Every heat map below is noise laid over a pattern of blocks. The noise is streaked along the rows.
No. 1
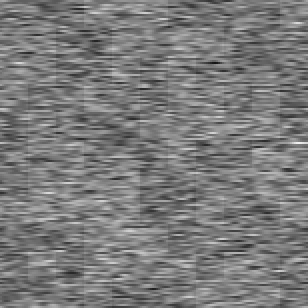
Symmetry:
mirrored about the diagonal from the bottom left
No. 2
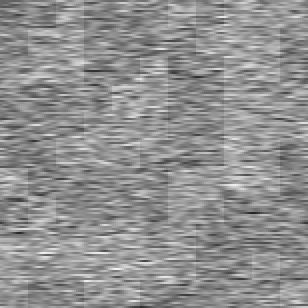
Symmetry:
mirrored about the diagonal from the top left
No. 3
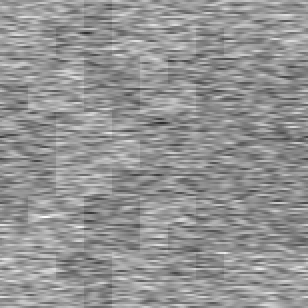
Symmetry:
top and bottom mirror each other
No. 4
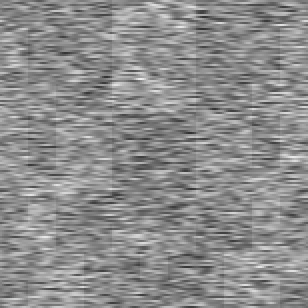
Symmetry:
left and right mirror each other
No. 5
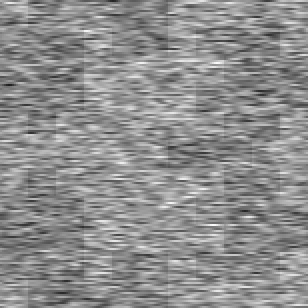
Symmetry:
top and bottom mirror each other
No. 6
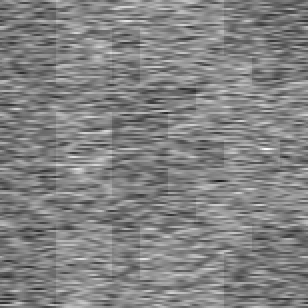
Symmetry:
top and bottom mirror each other
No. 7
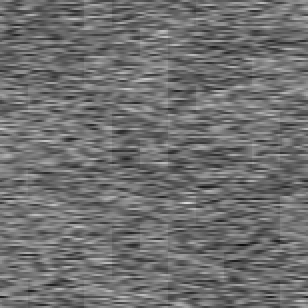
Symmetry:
no symmetry
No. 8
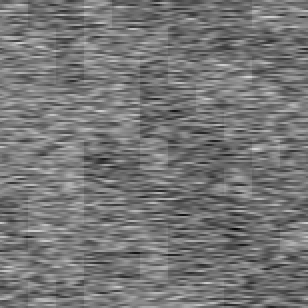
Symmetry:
no symmetry
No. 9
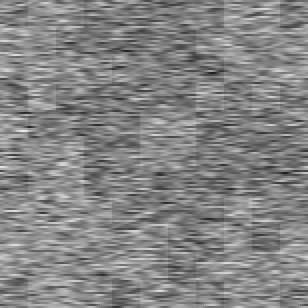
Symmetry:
mirrored about the diagonal from the bottom left
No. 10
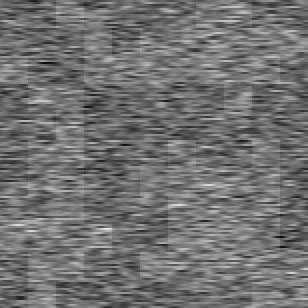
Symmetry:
mirrored about the diagonal from the top left
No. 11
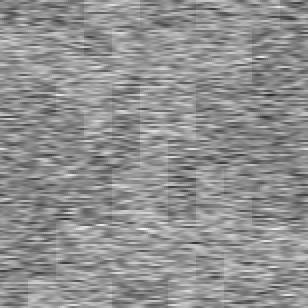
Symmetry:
the same after a half turn
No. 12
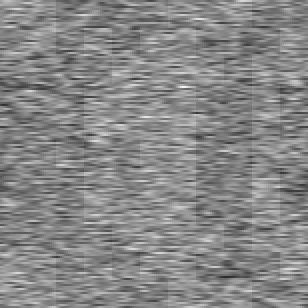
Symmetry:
top and bottom mirror each other
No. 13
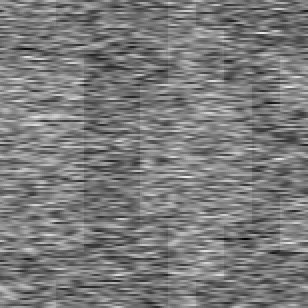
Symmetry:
top and bottom mirror each other
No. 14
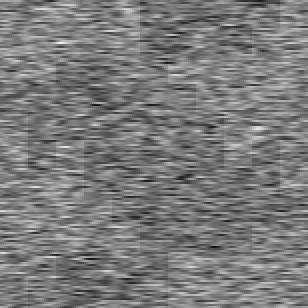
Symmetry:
the same after a half turn
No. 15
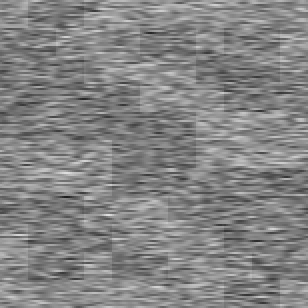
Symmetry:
the same after a half turn
